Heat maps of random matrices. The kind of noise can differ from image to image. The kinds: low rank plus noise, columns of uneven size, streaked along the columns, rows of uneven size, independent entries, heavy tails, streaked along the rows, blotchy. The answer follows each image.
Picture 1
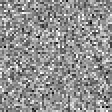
independent entries
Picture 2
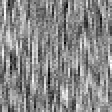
streaked along the columns
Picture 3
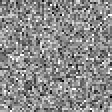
independent entries
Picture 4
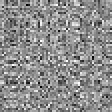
low rank plus noise
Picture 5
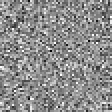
low rank plus noise
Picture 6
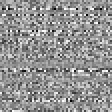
rows of uneven size
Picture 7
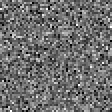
independent entries
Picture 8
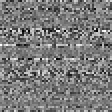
rows of uneven size
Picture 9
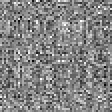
low rank plus noise
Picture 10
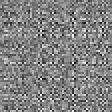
low rank plus noise
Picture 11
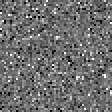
heavy tails
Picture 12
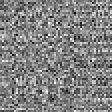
low rank plus noise
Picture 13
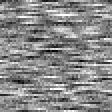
streaked along the rows
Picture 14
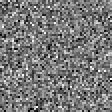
independent entries
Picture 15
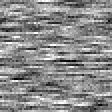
streaked along the rows
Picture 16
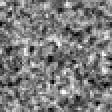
blotchy
